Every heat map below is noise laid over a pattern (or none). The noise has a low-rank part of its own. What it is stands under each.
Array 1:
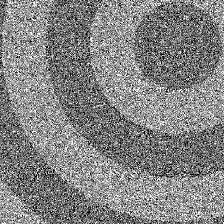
rings round one point
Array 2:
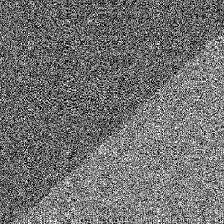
a sharp edge
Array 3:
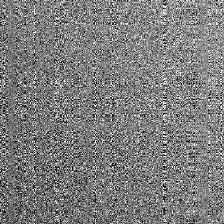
a smooth slope
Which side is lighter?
top right
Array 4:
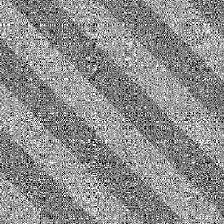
diagonal stripes
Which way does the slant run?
top left to bottom right
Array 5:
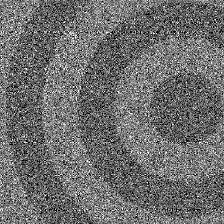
rings round one point
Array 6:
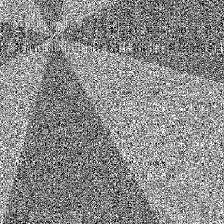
spokes from one point
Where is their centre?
top left
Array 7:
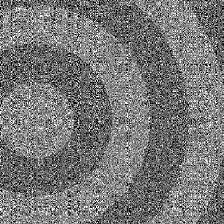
rings round one point
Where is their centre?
middle left
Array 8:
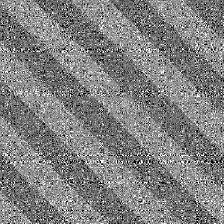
diagonal stripes
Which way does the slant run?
top left to bottom right
